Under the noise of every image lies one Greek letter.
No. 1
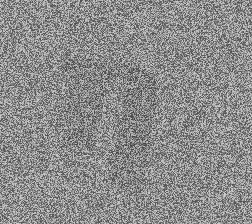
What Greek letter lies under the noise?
eta
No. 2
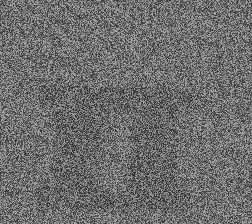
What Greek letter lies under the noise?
pi
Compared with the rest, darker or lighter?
darker
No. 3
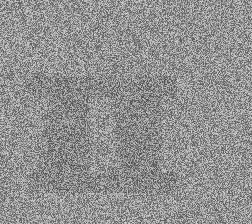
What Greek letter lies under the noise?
pi
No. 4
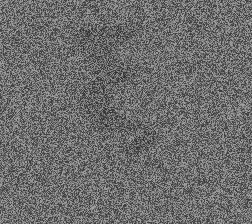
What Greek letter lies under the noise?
xi
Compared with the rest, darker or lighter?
darker
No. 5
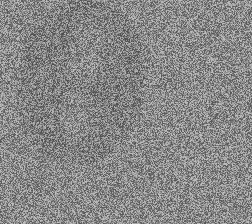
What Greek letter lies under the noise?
theta
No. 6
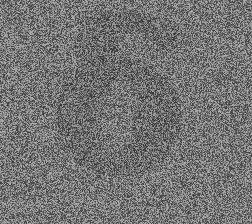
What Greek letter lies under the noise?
delta
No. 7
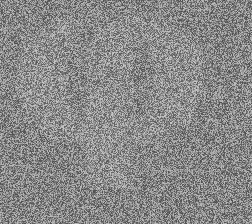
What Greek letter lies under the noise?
phi
